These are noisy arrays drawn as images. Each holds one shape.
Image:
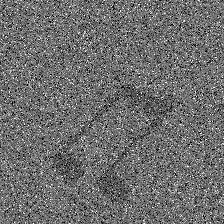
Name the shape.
pair of musical notes
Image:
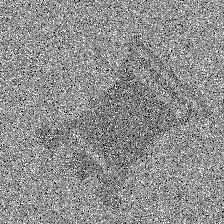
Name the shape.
chess rook
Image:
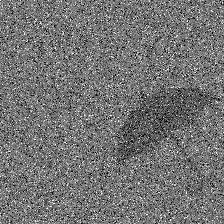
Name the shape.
umbrella
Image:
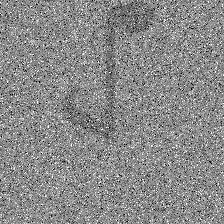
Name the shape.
musical note
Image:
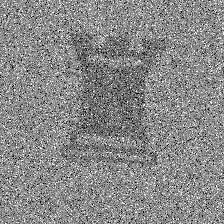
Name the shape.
chess rook
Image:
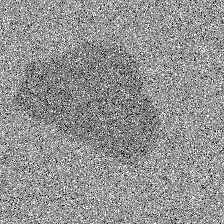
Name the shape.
cloud
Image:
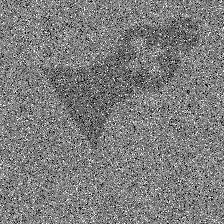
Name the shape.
chess bishop
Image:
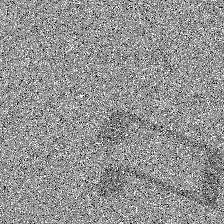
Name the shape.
pair of musical notes
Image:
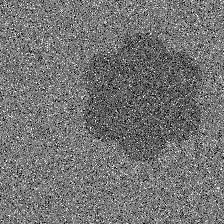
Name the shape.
flower
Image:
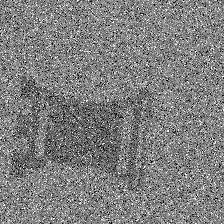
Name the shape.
chess rook
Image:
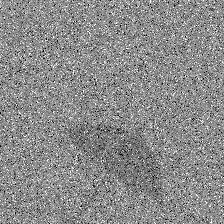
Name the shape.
umbrella
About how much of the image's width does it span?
half
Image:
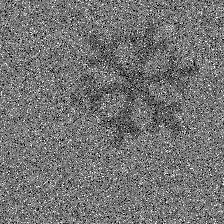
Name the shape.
snowflake
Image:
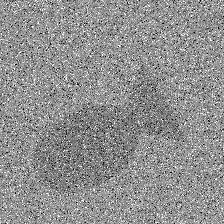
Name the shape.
fish
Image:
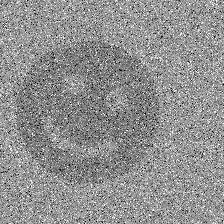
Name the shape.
smiling face
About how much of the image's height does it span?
two thirds
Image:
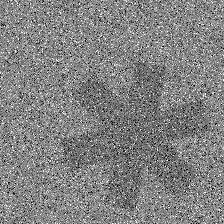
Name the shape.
asterisk
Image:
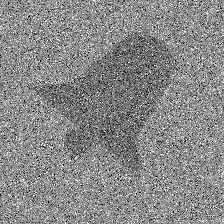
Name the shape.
bell
